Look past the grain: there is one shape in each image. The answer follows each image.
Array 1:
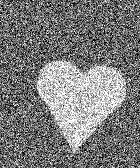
heart
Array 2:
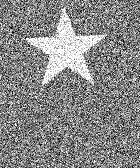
star
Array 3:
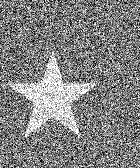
star
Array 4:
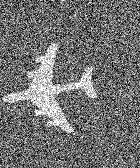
airplane
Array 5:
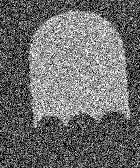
ghost
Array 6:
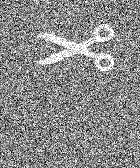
pair of scissors
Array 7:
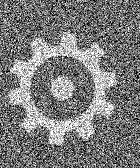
gear
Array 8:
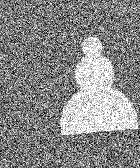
chess pawn
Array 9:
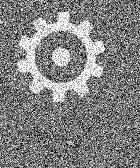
gear
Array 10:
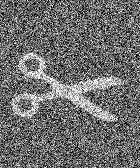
pair of scissors
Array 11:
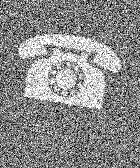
telephone
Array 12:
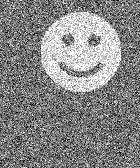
smiling face
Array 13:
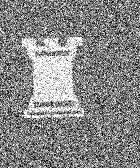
chess rook
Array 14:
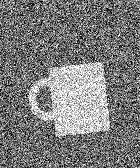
cup
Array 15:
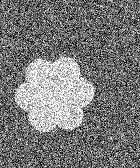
flower
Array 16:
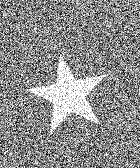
star
